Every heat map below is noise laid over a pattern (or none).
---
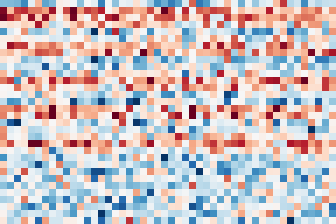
bands of rows
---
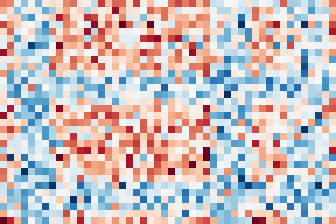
bands of rows crossing bands of columns
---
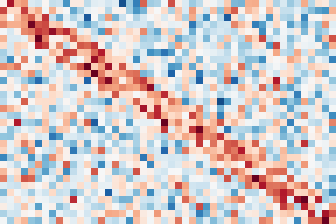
a diagonal band
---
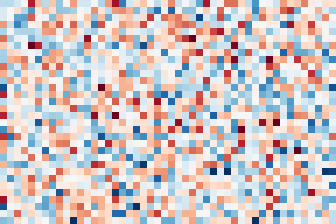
only noise
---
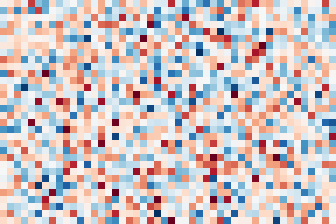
only noise
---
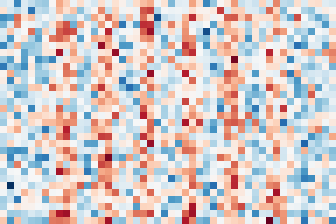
bands of columns
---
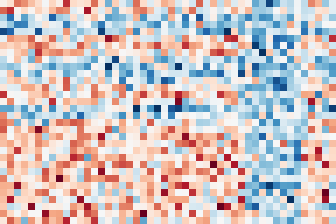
bands of rows crossing bands of columns
